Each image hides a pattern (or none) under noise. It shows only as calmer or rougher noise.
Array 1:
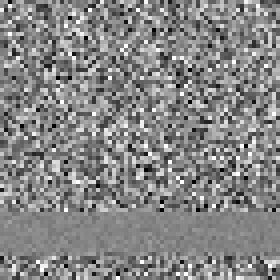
one horizontal stripe
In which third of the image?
bottom
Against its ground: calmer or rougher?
calmer
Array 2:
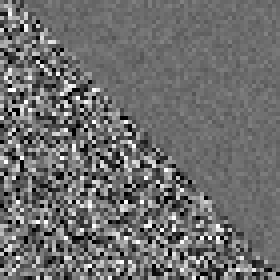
a sharp edge
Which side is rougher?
bottom left
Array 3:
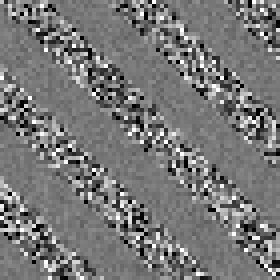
diagonal stripes
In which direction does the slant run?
top left to bottom right
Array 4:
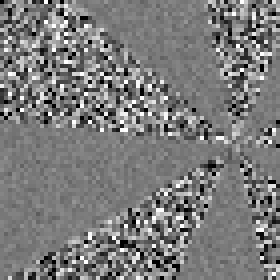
spokes from one point
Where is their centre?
middle right
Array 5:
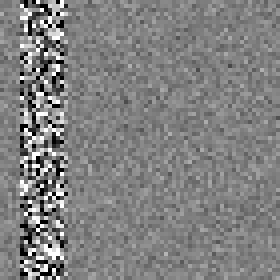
one vertical stripe
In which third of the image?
left
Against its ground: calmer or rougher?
rougher
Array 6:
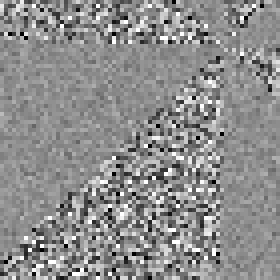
spokes from one point
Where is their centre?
top right
